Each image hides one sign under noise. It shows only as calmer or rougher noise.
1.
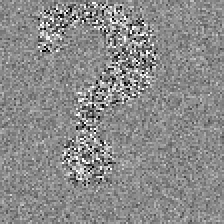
rough question mark
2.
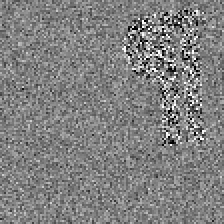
rough pilcrow
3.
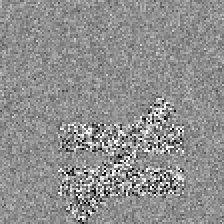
rough not-equal sign
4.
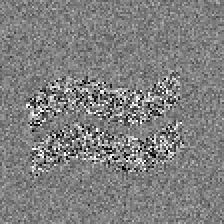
rough approximately sign
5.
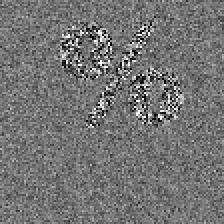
rough percent sign
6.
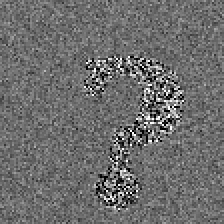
rough question mark
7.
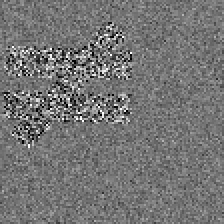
rough not-equal sign
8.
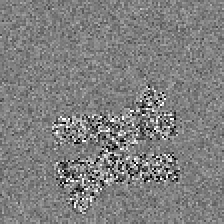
rough not-equal sign
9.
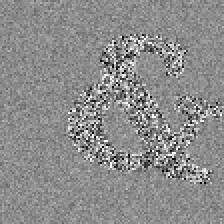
rough ampersand
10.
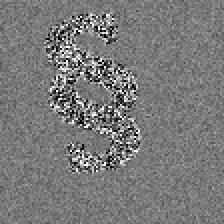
rough section sign
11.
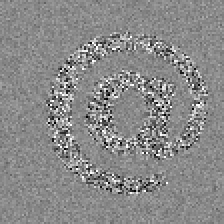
rough at sign
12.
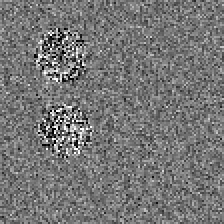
rough colon
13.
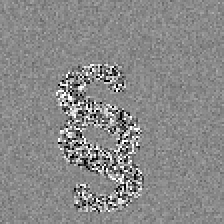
rough section sign
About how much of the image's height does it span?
two thirds
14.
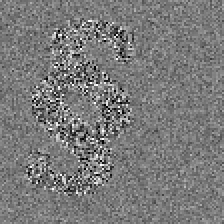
rough section sign
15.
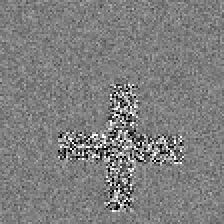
rough plus sign
